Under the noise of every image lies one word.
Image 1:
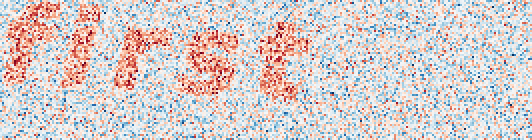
first
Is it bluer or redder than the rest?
redder
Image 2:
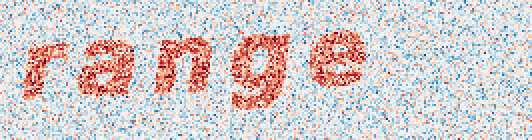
range
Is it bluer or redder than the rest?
redder
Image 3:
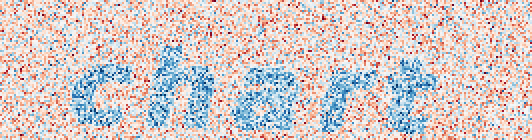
chart
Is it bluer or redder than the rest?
bluer
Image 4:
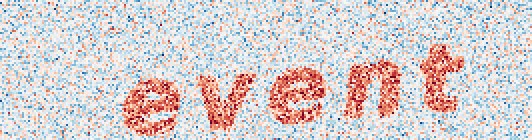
event
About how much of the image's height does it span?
two thirds
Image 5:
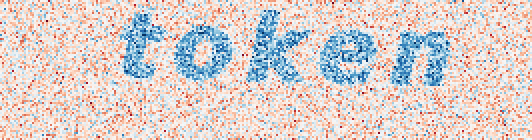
token
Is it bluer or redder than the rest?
bluer
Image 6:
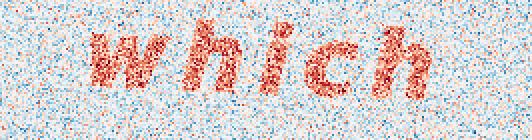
which
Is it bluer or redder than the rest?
redder
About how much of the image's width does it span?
two thirds
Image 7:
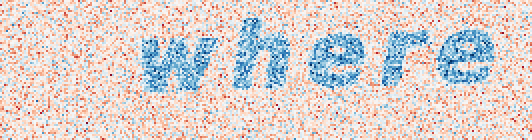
where
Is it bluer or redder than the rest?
bluer
